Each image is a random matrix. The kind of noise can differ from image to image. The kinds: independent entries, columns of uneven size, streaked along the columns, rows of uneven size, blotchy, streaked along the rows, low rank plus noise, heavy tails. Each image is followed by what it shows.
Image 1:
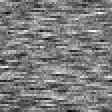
streaked along the rows
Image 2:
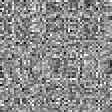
low rank plus noise
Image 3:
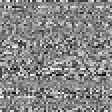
rows of uneven size
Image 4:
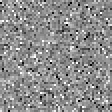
heavy tails
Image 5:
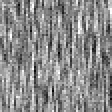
streaked along the columns
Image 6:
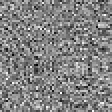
low rank plus noise
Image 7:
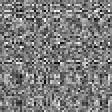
low rank plus noise
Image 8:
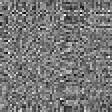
low rank plus noise
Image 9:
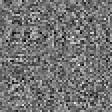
low rank plus noise
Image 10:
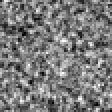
blotchy
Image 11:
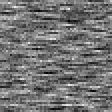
streaked along the rows
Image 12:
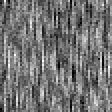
streaked along the columns
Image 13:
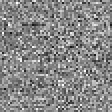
low rank plus noise
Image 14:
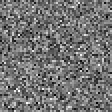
independent entries
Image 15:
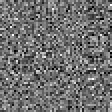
low rank plus noise
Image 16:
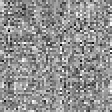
low rank plus noise
